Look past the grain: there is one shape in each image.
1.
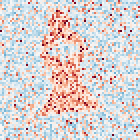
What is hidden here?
red chess bishop
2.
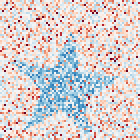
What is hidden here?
blue star
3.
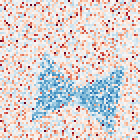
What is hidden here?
blue bow tie
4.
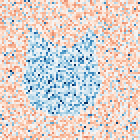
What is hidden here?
blue cat's head
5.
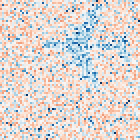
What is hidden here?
blue airplane
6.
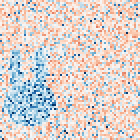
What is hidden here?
blue rabbit's head
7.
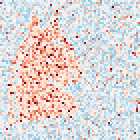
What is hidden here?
red chess knight
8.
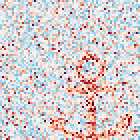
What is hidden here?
red anchor
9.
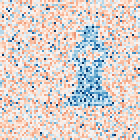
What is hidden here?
blue chess bishop
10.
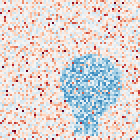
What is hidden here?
blue light bulb
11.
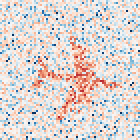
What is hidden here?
red airplane
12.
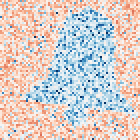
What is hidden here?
blue bell
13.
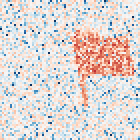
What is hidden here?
red flag
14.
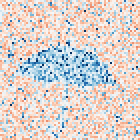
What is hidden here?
blue umbrella
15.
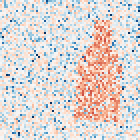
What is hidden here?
red bottle
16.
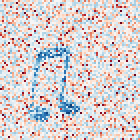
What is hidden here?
blue pair of musical notes
